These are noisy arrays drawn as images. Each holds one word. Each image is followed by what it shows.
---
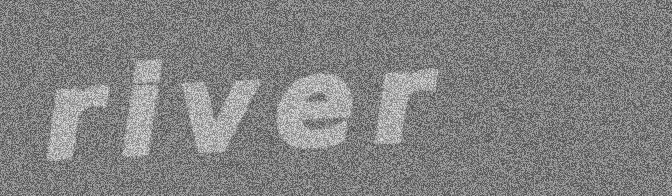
river
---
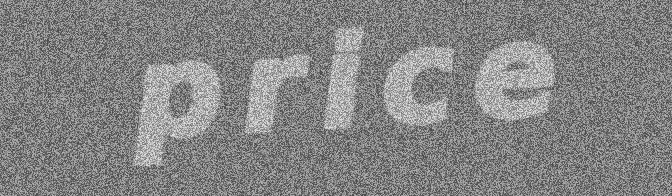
price
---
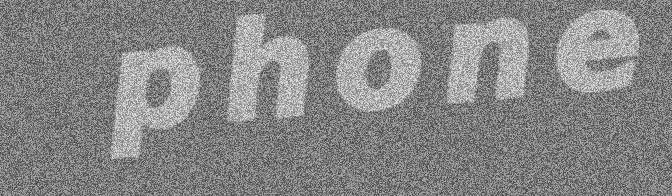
phone
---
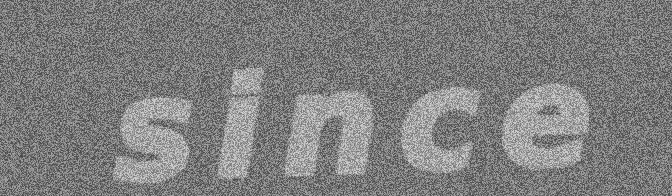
since
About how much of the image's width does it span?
two thirds
